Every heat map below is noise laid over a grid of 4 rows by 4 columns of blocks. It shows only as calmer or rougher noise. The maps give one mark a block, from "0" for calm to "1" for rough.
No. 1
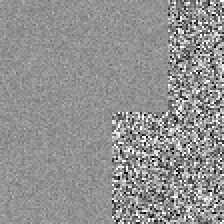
0 0 0 1
0 0 0 1
0 0 1 1
0 0 1 1
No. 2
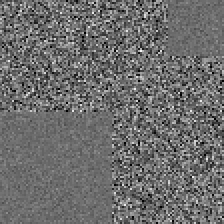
1 1 1 0
1 1 1 1
0 0 1 1
0 0 1 1
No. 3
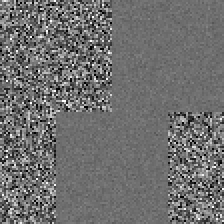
1 1 0 0
1 1 0 0
1 0 0 1
1 0 0 1
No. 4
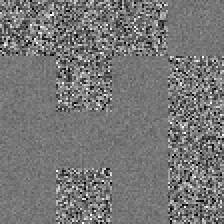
1 1 1 0
0 1 0 1
0 0 0 1
0 1 0 1
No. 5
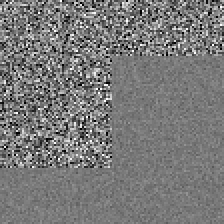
1 1 1 1
1 1 0 0
1 1 0 0
0 0 0 0
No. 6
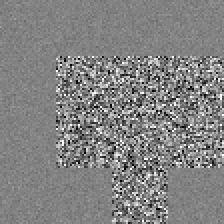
0 0 0 0
0 1 1 1
0 1 1 1
0 0 1 0
